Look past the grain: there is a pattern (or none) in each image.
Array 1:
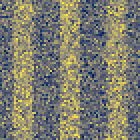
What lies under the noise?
vertical stripes
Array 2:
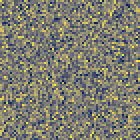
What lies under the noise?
only noise
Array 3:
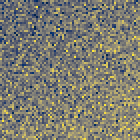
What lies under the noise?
a smooth slope
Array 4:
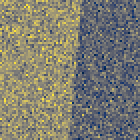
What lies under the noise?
a sharp edge
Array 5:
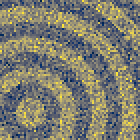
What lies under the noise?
rings round one point
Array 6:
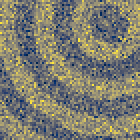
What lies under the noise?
rings round one point
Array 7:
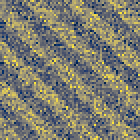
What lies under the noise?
diagonal stripes
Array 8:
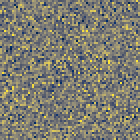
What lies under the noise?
only noise
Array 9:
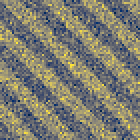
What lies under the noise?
diagonal stripes
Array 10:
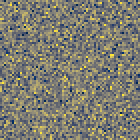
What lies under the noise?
only noise
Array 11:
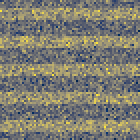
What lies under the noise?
horizontal stripes
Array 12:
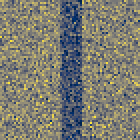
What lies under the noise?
one vertical stripe
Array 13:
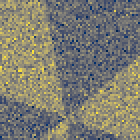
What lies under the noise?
spokes from one point
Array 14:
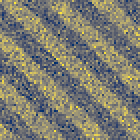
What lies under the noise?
diagonal stripes
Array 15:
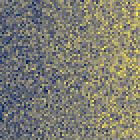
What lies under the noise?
a smooth slope
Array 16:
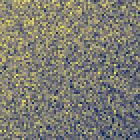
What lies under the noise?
a smooth slope
